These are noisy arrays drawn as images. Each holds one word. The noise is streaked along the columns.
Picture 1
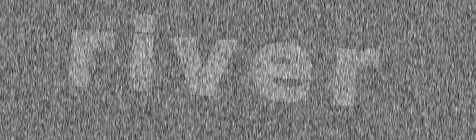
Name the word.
river
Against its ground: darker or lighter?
lighter
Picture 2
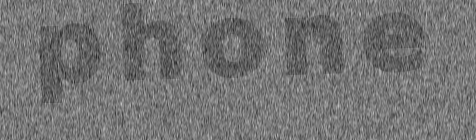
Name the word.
phone
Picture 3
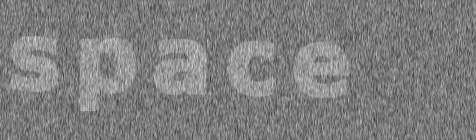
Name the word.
space
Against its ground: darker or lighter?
lighter
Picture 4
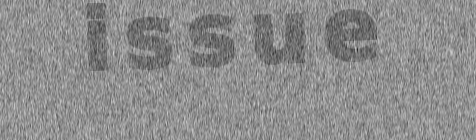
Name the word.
issue
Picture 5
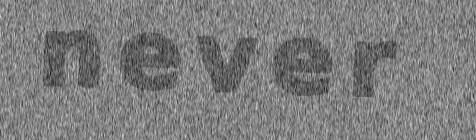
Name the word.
never
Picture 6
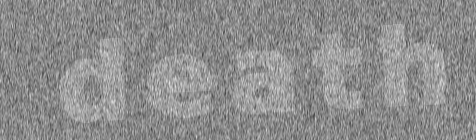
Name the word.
death
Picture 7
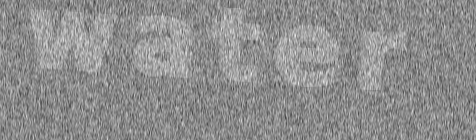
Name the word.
water
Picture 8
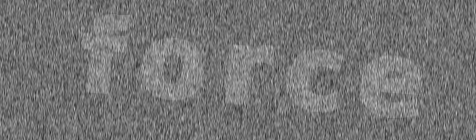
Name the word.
force
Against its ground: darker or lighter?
lighter
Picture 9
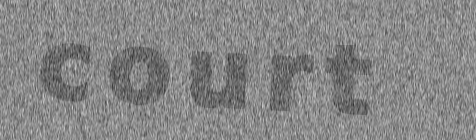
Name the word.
court
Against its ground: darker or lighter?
darker
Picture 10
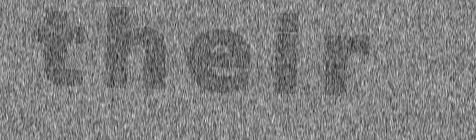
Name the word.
their
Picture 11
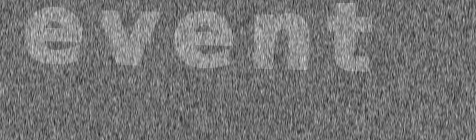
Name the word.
event
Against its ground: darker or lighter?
lighter
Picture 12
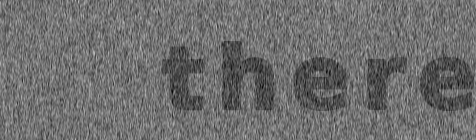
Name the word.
there
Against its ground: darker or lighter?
darker
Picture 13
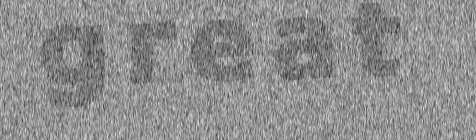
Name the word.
great
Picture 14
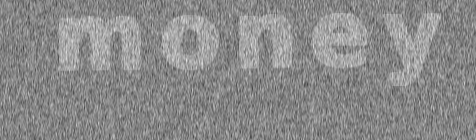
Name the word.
money
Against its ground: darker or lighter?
lighter
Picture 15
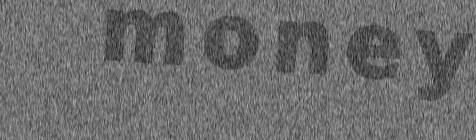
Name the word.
money
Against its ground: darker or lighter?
darker
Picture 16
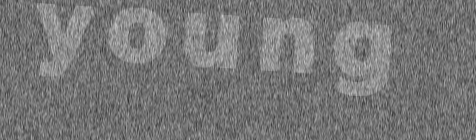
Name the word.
young
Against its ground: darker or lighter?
lighter
